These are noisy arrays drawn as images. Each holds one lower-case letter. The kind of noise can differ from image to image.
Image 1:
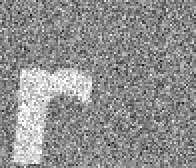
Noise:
independent entries
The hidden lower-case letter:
r
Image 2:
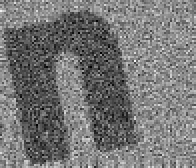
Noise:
low rank plus noise
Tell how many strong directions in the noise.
three or four
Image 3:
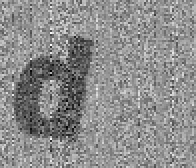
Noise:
columns of uneven size
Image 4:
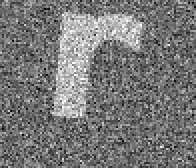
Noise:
independent entries
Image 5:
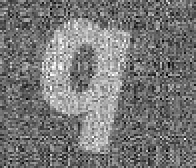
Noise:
low rank plus noise
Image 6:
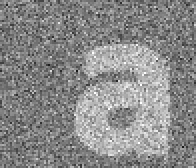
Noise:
independent entries
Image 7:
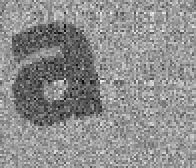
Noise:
low rank plus noise
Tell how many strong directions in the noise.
one
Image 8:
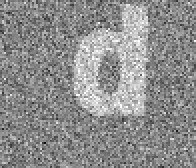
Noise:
independent entries
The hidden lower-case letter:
d
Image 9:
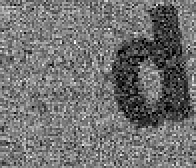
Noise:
low rank plus noise
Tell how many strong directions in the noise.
five to eight
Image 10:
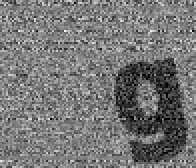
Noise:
rows of uneven size
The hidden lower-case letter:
g
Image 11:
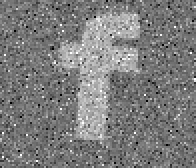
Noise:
heavy tails
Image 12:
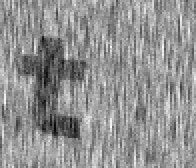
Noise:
streaked along the columns
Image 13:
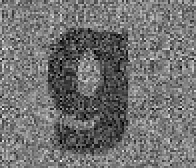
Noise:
low rank plus noise
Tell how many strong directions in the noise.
one
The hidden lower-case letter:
g
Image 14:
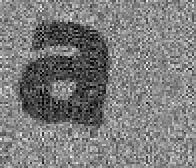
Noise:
low rank plus noise
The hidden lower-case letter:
a
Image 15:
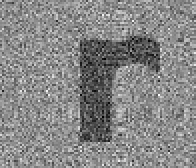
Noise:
low rank plus noise
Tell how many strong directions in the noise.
three or four
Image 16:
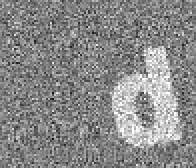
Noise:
low rank plus noise
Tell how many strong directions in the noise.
five to eight
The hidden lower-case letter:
d
